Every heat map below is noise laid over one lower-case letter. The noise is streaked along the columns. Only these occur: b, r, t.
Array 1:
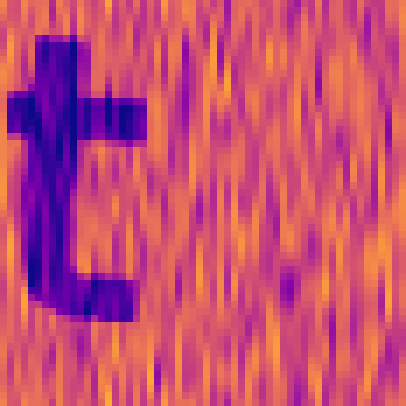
t
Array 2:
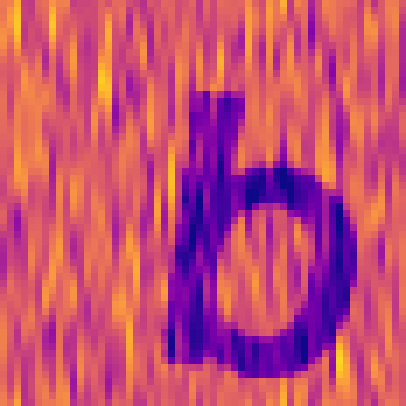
b
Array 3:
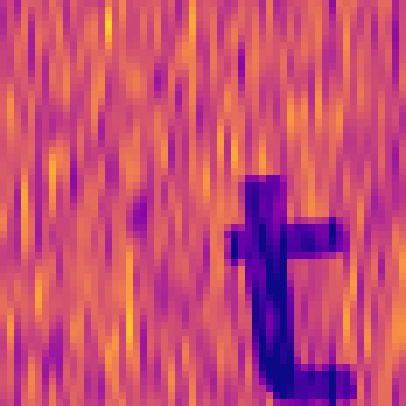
t
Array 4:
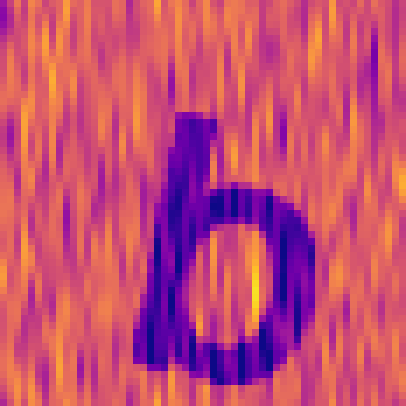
b
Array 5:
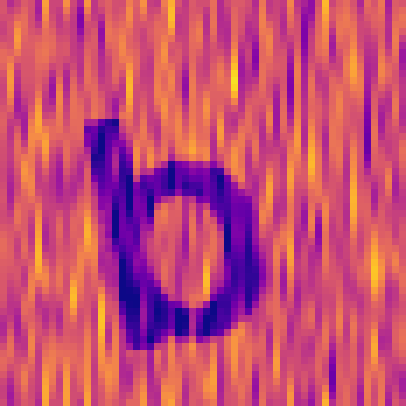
b
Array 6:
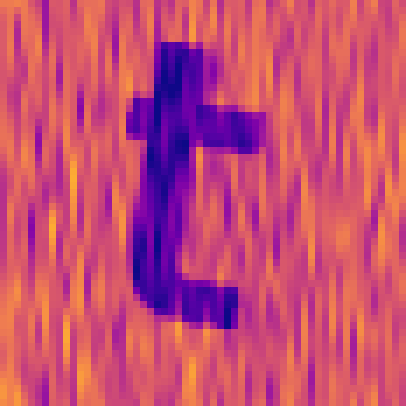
t
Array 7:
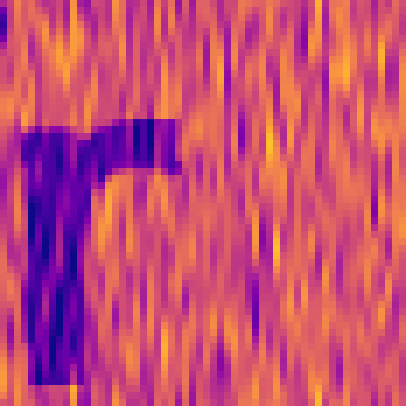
r
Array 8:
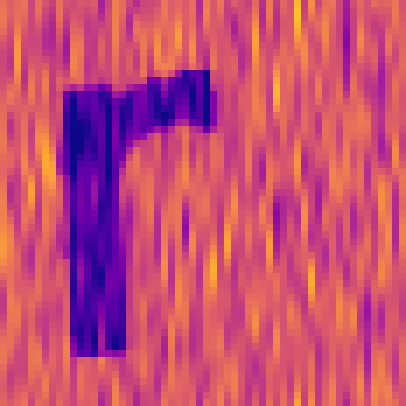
r
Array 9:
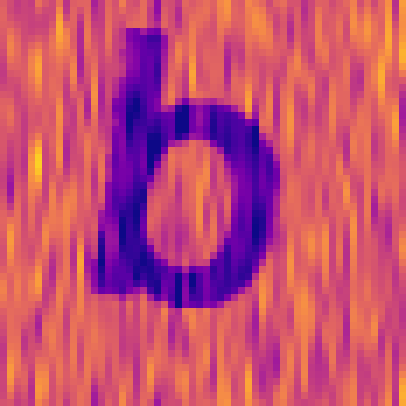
b
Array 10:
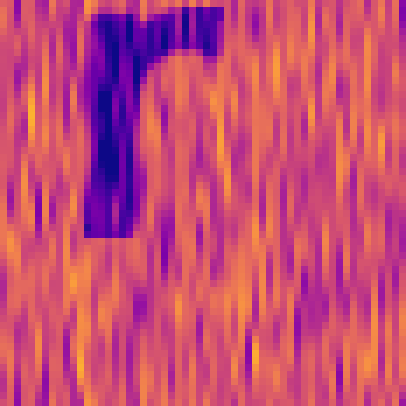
r
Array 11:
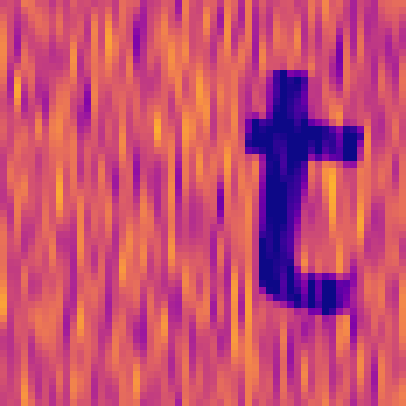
t
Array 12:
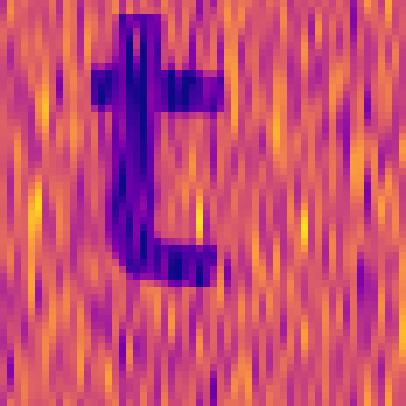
t
